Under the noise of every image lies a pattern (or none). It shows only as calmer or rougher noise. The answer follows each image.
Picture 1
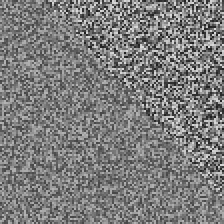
a sharp edge
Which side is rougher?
top right
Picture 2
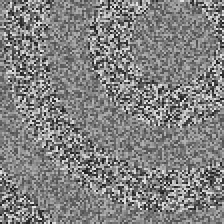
rings round one point
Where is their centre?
top right
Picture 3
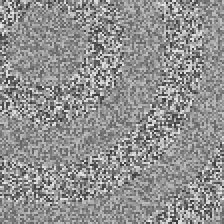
rings round one point
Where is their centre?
top left
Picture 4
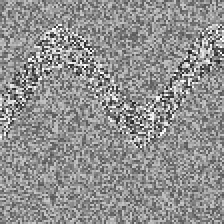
a wavy band
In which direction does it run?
left to right
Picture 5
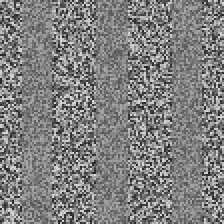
vertical stripes
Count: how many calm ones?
3
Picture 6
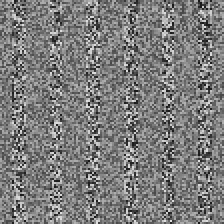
vertical stripes
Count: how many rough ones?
6
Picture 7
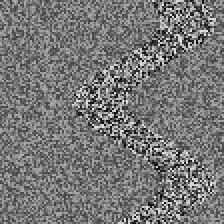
a wavy band
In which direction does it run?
top to bottom
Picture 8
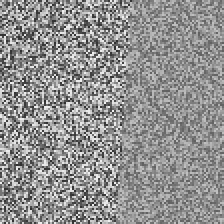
a sharp edge
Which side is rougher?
left
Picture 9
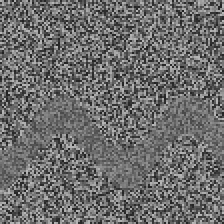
a wavy band
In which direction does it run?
left to right
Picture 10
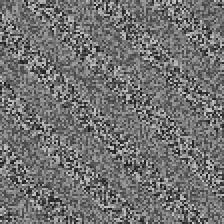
diagonal stripes
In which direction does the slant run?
top left to bottom right
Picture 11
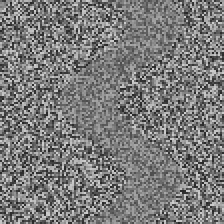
a wavy band
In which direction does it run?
top to bottom
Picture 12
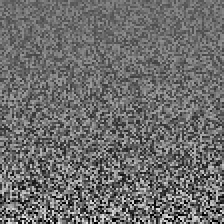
a smooth slope
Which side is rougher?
bottom
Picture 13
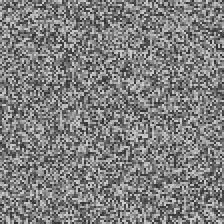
only noise
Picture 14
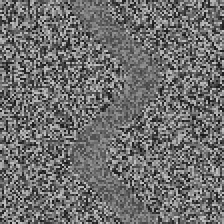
a wavy band
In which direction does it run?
top to bottom
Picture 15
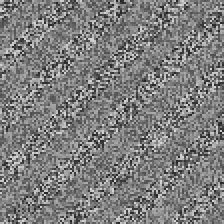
diagonal stripes
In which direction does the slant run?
bottom left to top right
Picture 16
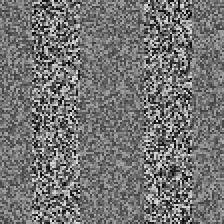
vertical stripes
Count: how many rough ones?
2
